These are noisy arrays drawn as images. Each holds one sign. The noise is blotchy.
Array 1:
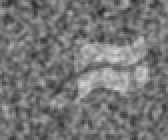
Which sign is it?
approximately sign
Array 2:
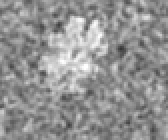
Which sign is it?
hash sign
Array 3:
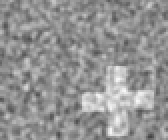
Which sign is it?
plus sign
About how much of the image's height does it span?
half
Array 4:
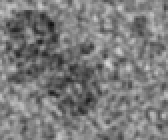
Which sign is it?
percent sign
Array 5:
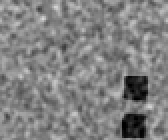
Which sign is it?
colon
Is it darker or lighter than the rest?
darker
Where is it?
bottom right
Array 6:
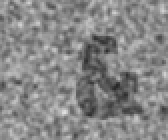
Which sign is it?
ampersand
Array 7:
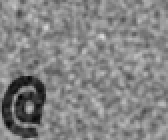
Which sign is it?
at sign
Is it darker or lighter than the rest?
darker
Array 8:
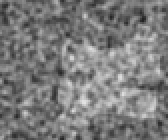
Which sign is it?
not-equal sign
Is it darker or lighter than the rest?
lighter
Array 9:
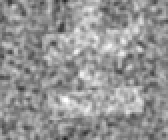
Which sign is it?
plus-minus sign
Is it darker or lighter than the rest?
lighter
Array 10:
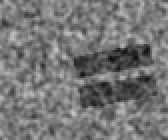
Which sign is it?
equals sign
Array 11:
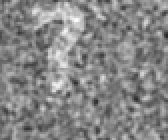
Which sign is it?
question mark
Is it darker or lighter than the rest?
lighter
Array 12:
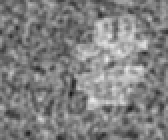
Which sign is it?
hash sign
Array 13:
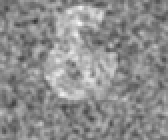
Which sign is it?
ampersand
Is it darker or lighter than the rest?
lighter
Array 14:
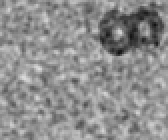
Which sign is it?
infinity sign
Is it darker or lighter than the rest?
darker
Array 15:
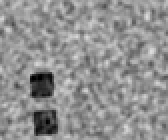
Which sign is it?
colon
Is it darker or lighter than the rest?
darker
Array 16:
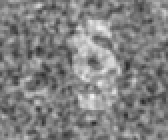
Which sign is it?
section sign
